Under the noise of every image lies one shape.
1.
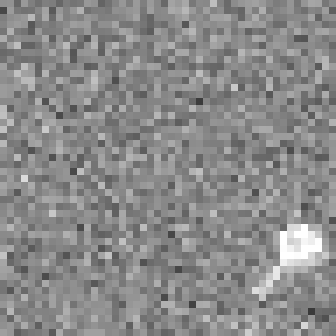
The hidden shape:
lollipop
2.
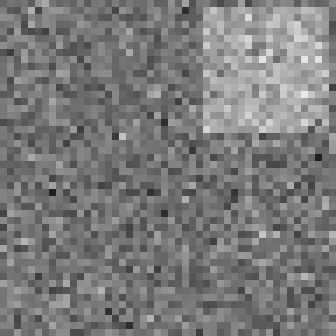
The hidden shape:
square
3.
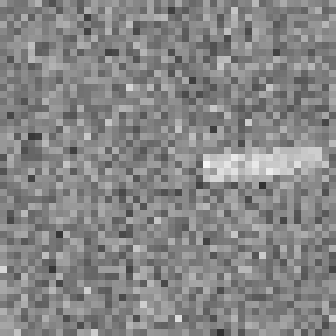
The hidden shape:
bar
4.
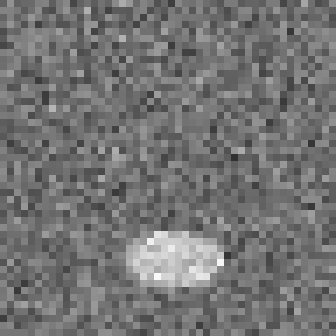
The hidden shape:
ellipse
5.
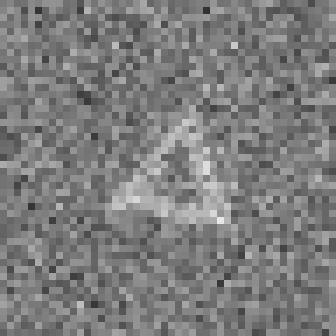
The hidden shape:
triangle frame
